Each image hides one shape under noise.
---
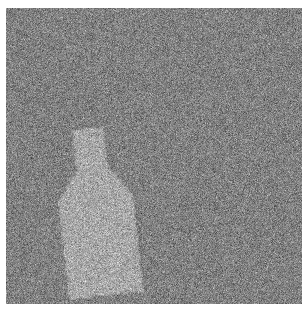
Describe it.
light bottle
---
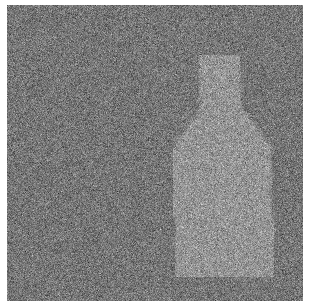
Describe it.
light bottle
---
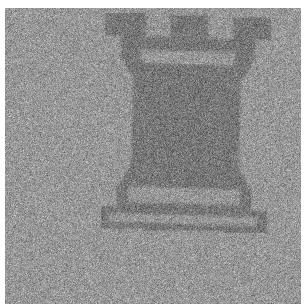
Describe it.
dark chess rook
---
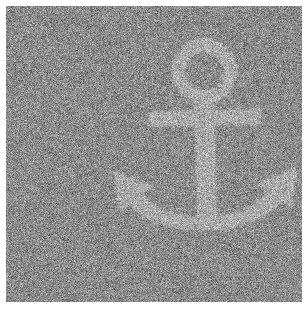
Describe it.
light anchor
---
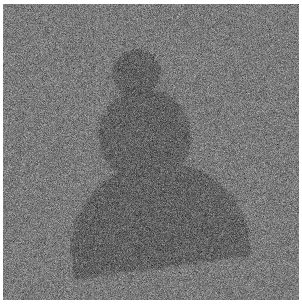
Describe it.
dark chess pawn
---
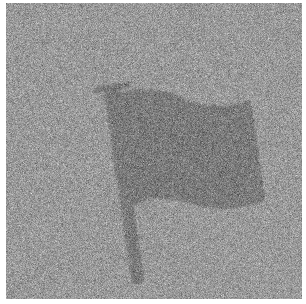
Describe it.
dark flag
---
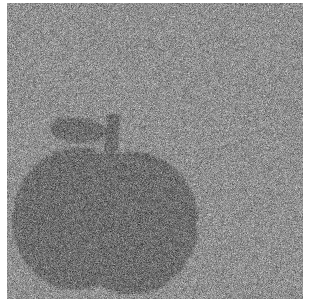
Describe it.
dark apple
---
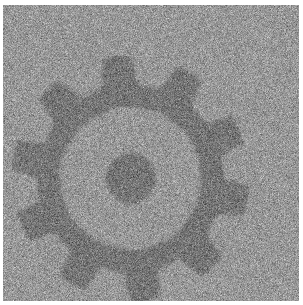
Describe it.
dark gear
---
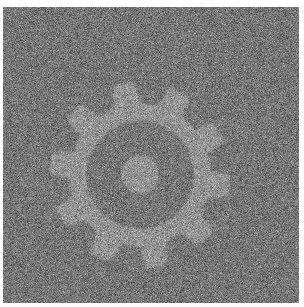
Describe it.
light gear
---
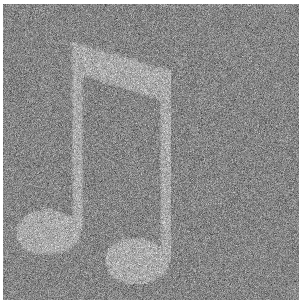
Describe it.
light pair of musical notes
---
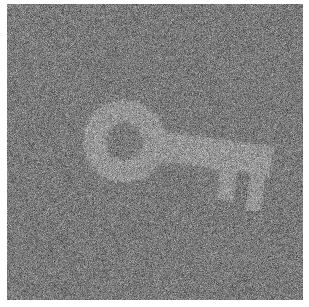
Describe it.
light key
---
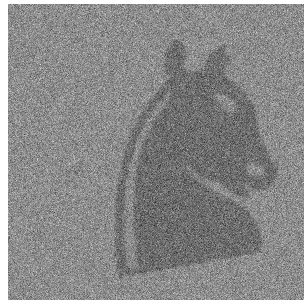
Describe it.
dark chess knight
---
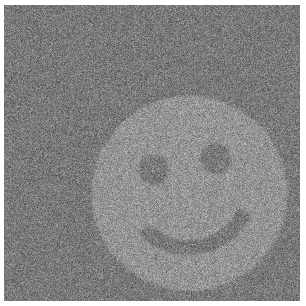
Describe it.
light smiling face
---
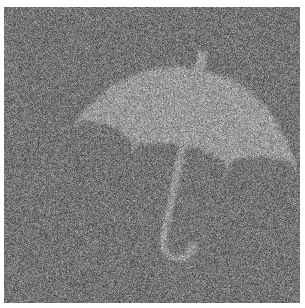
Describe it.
light umbrella
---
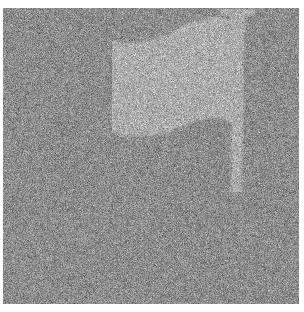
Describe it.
light flag
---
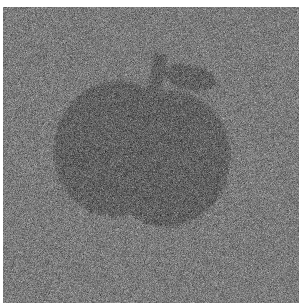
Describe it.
dark apple
